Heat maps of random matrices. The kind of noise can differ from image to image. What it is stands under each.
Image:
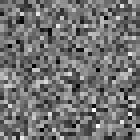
independent entries
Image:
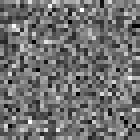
independent entries
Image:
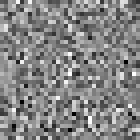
low rank plus noise
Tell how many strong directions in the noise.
five to eight
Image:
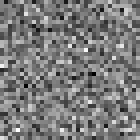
independent entries
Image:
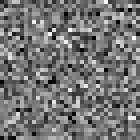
independent entries
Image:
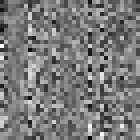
columns of uneven size
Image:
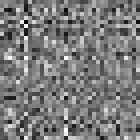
low rank plus noise
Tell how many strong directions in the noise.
two
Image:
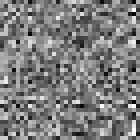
low rank plus noise
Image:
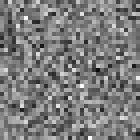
independent entries
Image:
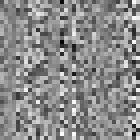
columns of uneven size
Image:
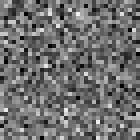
independent entries
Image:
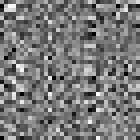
low rank plus noise
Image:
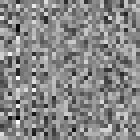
columns of uneven size
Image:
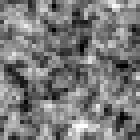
blotchy
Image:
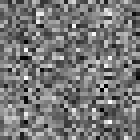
low rank plus noise
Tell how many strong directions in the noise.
five to eight
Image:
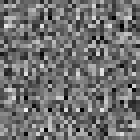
low rank plus noise
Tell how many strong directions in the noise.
three or four
